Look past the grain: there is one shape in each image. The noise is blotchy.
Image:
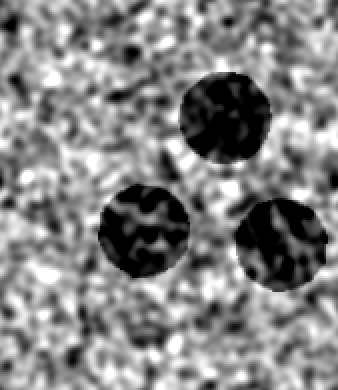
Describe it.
dark three dots
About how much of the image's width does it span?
two thirds
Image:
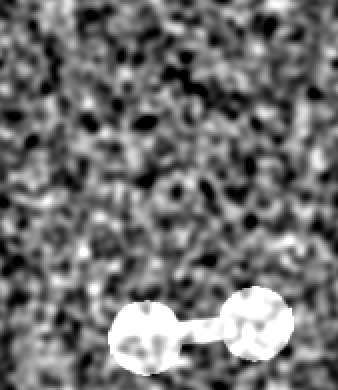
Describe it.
light dumbbell
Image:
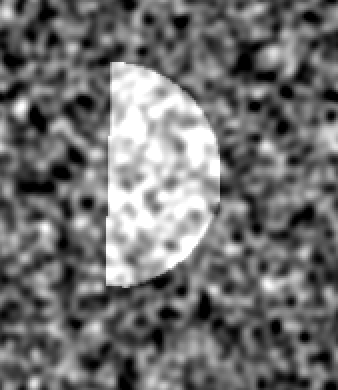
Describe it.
light half disc
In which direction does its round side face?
right
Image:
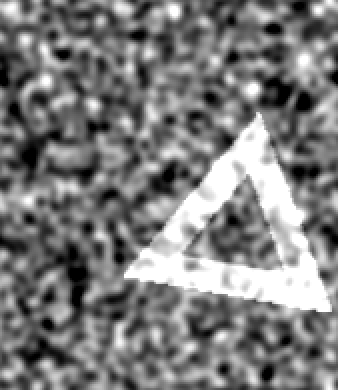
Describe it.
light triangle frame
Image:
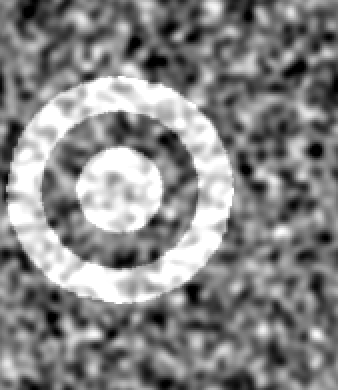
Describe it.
light bullseye
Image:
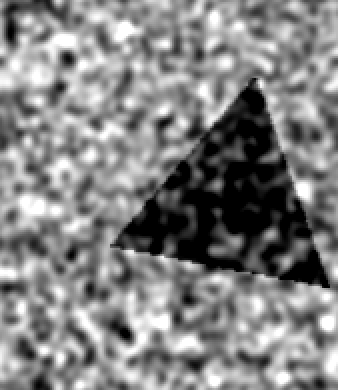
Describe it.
dark triangle
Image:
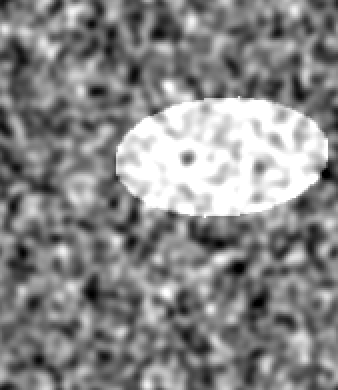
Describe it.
light ellipse
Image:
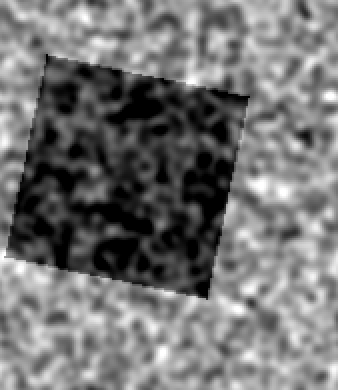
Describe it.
dark square
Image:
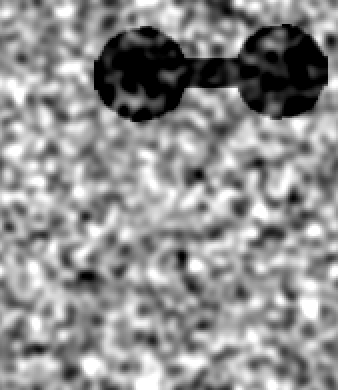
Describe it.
dark dumbbell
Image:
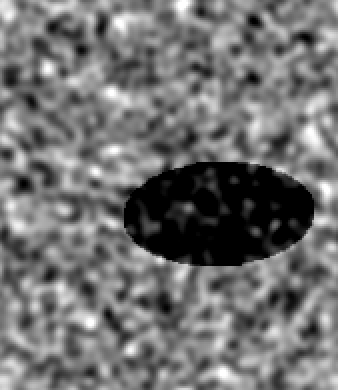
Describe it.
dark ellipse
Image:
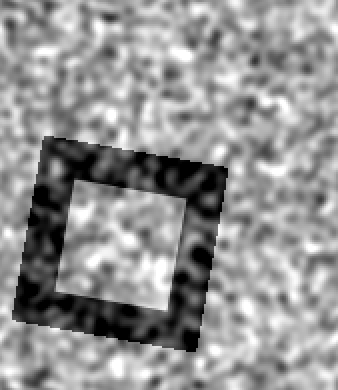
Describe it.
dark square frame
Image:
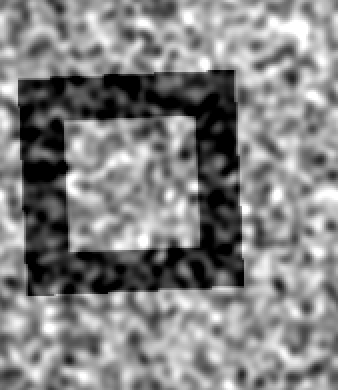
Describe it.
dark square frame
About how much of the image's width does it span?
two thirds
